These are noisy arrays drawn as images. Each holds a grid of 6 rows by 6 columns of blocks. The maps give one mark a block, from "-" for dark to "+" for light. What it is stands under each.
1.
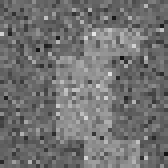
------
---++-
--++--
--++--
--++--
---++-
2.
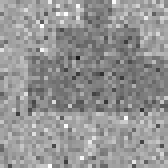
+++-++
++---+
+-----
+-----
++++++
++++++
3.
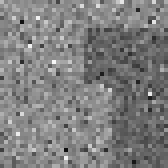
++++++
+++---
+++---
++++--
++++--
++++--
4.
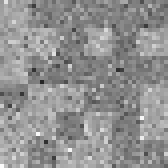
+-----
++-+-+
+-----
-++--+
++-+-+
+-++--
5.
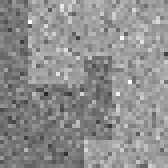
-+++++
-+++++
-++-++
----++
----++
---+++
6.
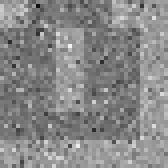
+---++
--+--+
--+--+
--+--+
-----+
++++++
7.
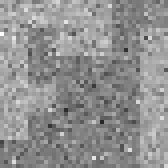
++++--
+-++-+
+----+
++---+
+----+
-----+
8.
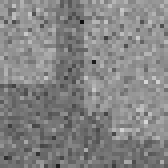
++-+++
++-+++
++-+++
---+++
----++
------
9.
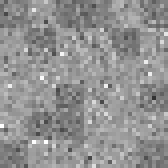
-+--+-
+-++-+
++++++
++-++-
+--+++
-++++-
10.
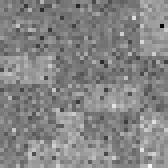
-----+
-----+
++----
---++-
--+--+
-+++-+
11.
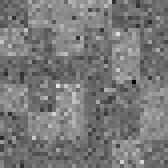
-+++--
+-+-+-
----+-
+-+--+
-++--+
----+-
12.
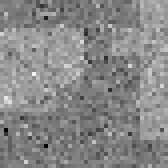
-----+
+++-++
+++--+
++---+
-----+
------
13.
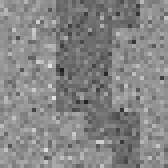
++---+
++--++
++--++
++--++
+++--+
++++-+
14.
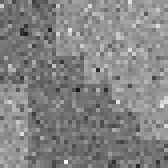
--++++
--++++
---+++
+---++
+----+
+-----
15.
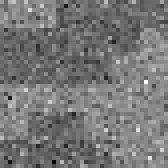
++----
-----+
----++
++++++
+--+++
----++
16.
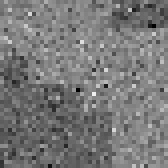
++++--
++++++
-+++++
---+++
----++
----++
